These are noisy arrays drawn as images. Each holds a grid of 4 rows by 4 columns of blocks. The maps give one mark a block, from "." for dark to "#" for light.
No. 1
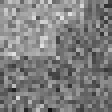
# # # .
# # . .
. . . .
. . . .
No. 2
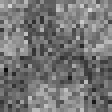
# . # #
# . . #
. . . .
. # # .
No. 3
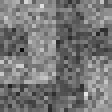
# # . #
. # . .
# # . #
. . . #
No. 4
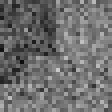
. . # #
. . # #
. # # #
# # # #
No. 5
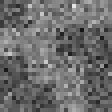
. # # #
# # . .
. # # .
. . # .
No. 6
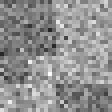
. . # #
. . # #
. # # #
# # . .
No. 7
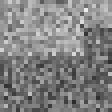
# # # #
# # # .
. . . .
. . . .
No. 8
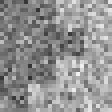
. . # #
. . . #
. . # #
. # # #
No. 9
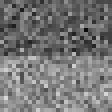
. . . .
. . . .
# # # #
# # # #
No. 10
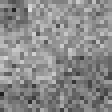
. # # #
# # # #
# # . .
. . . .
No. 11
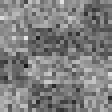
# # # .
# . . .
. # # #
# . . #
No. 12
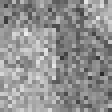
. . . #
# # . .
# # . .
# # . .
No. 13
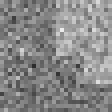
. . # #
. . # #
. . . #
. . . .
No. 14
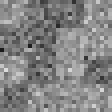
# . . #
. . # #
# . # .
. # # #
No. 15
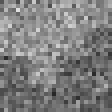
# # # #
# # # .
. # . .
. . . .
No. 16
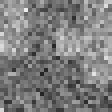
# . . #
# . # #
. . . #
. . . .
